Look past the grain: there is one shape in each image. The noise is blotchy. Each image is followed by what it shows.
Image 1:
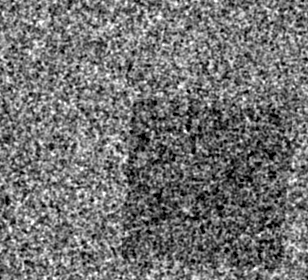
square
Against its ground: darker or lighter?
darker
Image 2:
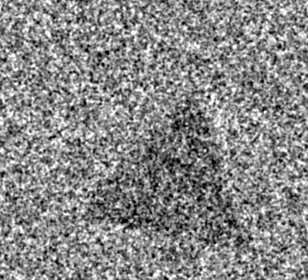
triangle
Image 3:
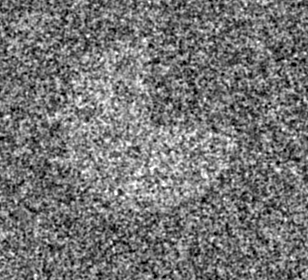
disc with a wedge cut out
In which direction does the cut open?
up and right
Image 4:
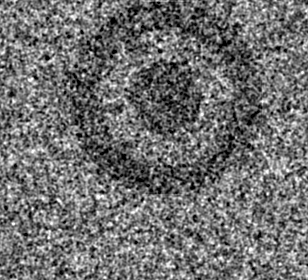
bullseye
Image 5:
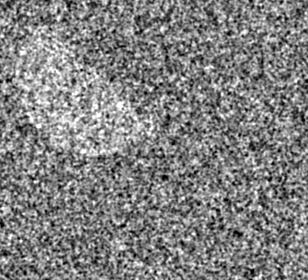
half disc
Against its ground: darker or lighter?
lighter
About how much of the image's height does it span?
half
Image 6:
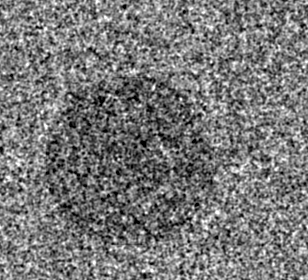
disc
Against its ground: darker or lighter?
darker
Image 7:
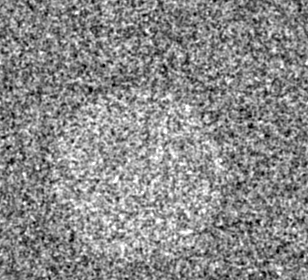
disc
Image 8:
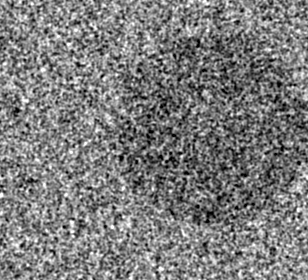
disc
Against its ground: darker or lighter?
darker
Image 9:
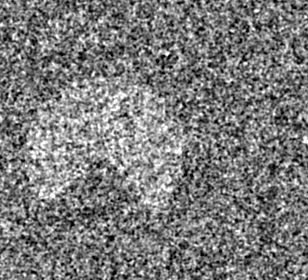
disc with a wedge cut out
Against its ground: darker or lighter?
lighter
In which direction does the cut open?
down
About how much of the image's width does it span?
half
